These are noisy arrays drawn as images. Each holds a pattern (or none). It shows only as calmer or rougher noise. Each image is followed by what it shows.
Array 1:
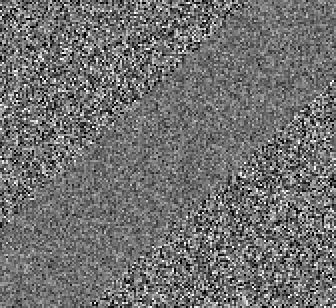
a diagonal band
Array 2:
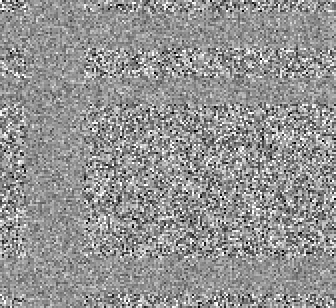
bands of rows crossing bands of columns
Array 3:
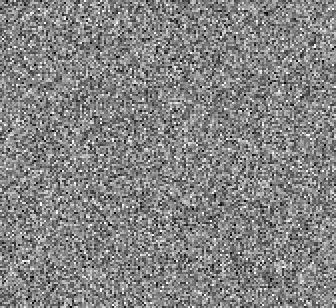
only noise
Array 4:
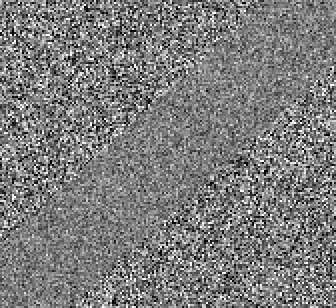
a diagonal band
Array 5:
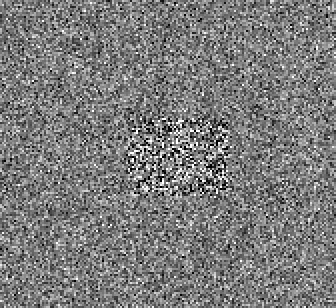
one block
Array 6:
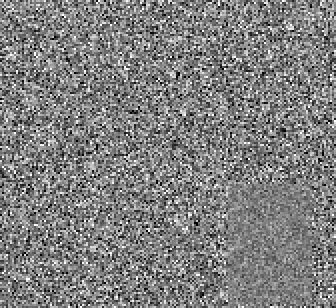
one block
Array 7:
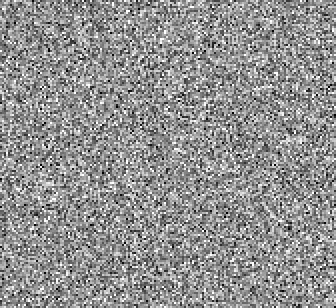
only noise
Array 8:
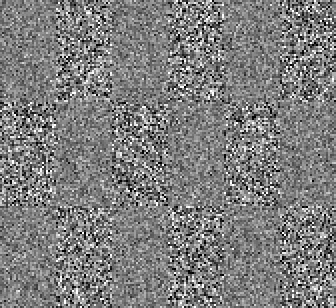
a checkerboard
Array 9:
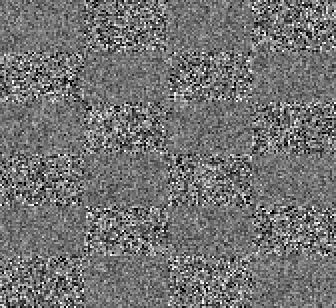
a checkerboard
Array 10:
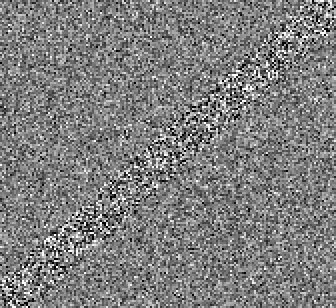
a diagonal band
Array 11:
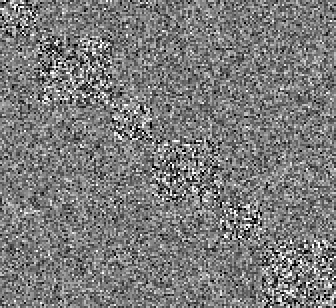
blocks along the diagonal
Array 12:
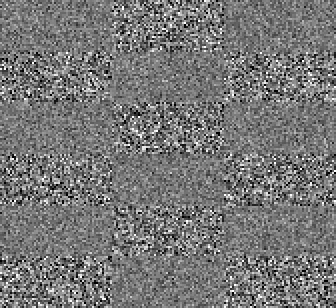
a checkerboard
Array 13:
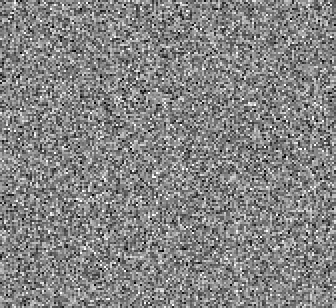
only noise
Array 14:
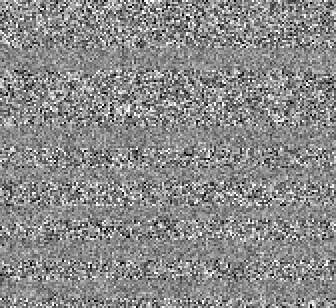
bands of rows
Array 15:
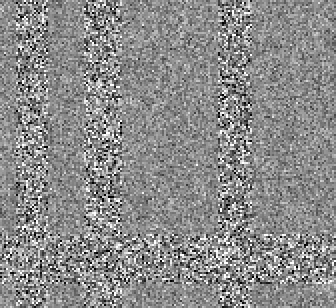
bands of rows crossing bands of columns
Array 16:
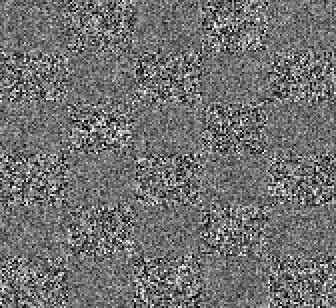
a checkerboard
